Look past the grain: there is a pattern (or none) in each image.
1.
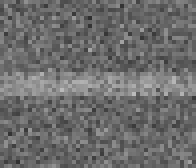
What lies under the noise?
one band of rows
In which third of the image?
middle
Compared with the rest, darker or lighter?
lighter
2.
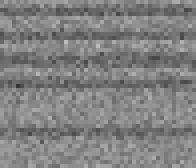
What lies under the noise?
bands of rows
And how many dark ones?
5
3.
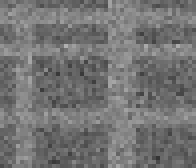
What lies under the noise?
bands of rows crossing bands of columns
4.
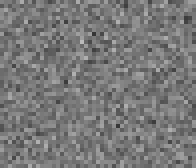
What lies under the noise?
only noise
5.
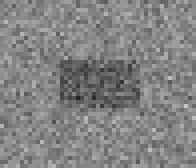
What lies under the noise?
one block
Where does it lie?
centre
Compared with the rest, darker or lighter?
darker
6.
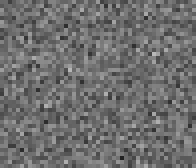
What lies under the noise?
only noise
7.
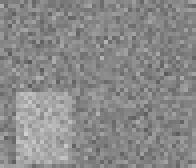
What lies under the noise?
one block
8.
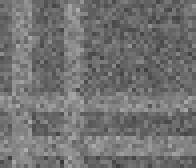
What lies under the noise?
bands of rows crossing bands of columns
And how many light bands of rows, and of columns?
2 and 2
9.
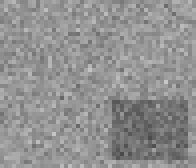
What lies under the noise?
one block
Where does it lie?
bottom right
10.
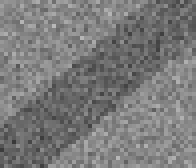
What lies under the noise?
a diagonal band
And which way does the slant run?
bottom left to top right
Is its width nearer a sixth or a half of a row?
a half
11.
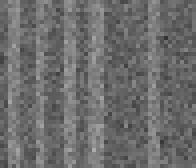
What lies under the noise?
bands of columns
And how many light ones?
5
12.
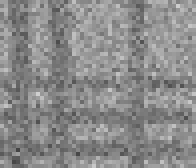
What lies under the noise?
bands of rows crossing bands of columns
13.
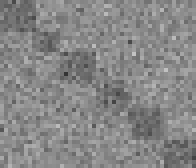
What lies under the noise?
blocks along the diagonal
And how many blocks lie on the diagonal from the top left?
6
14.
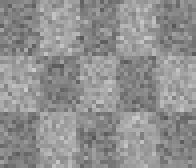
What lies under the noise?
a checkerboard
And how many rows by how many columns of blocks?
3 by 5
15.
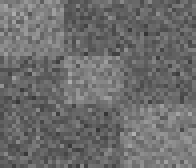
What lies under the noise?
blocks along the diagonal
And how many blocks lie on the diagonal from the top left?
3
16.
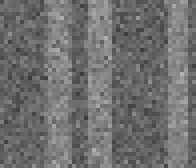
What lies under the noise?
bands of columns
